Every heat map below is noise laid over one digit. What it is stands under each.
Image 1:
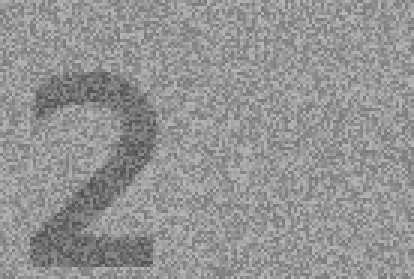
2
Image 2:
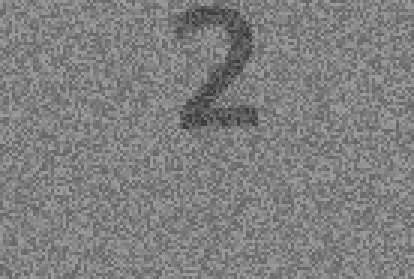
2
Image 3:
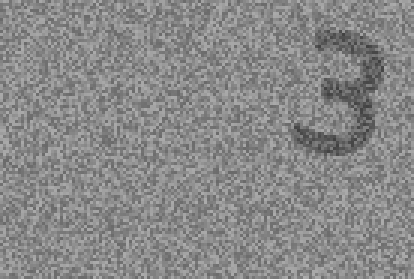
3
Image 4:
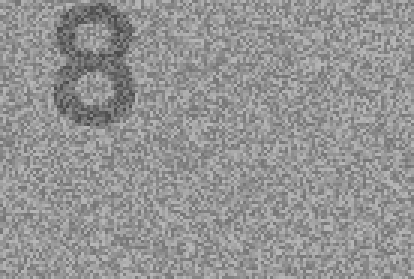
8
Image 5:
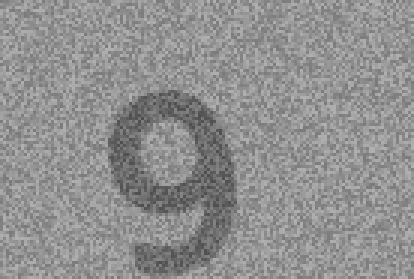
9
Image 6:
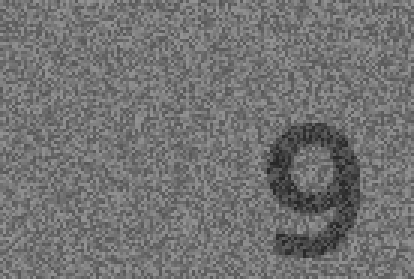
9
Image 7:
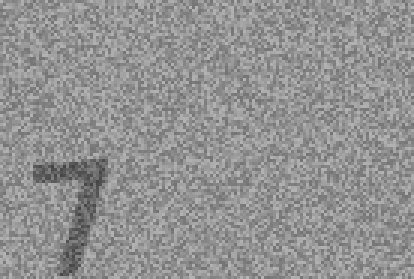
7
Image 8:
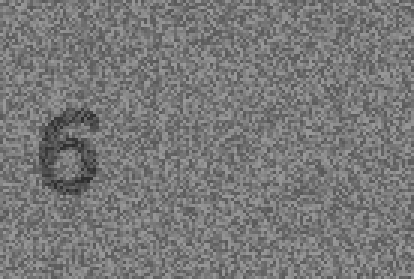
6
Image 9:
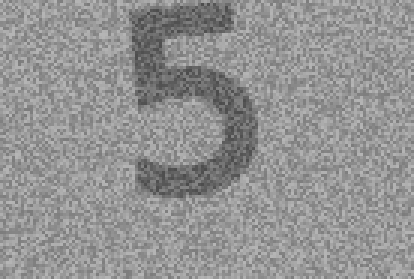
5
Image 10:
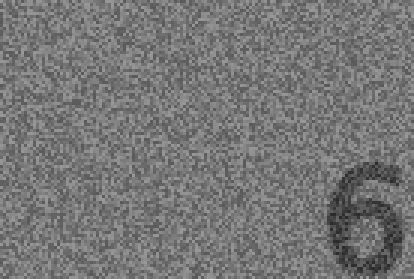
6
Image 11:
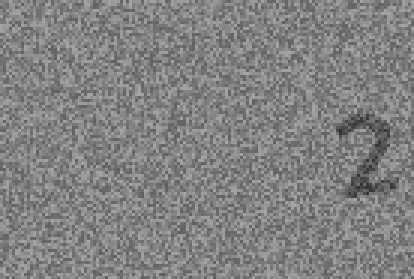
2
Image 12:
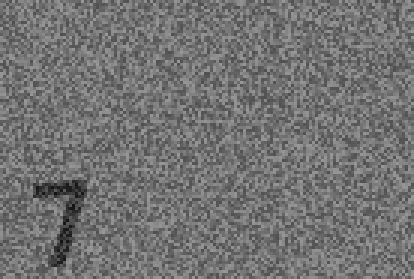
7
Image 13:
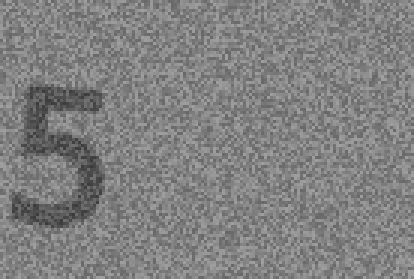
5
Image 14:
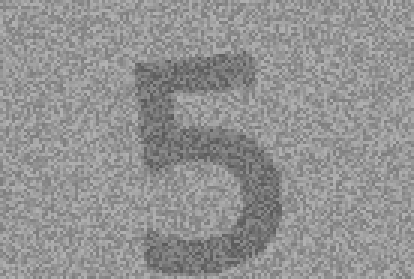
5
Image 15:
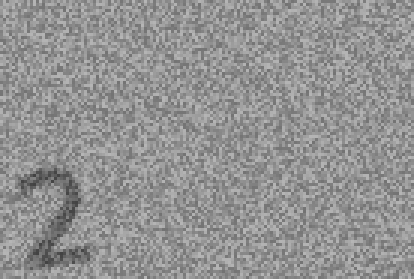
2
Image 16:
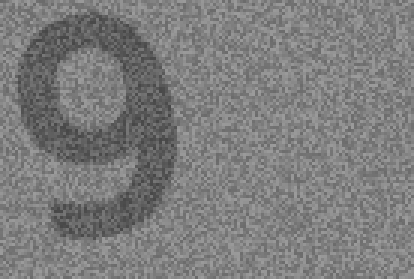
9
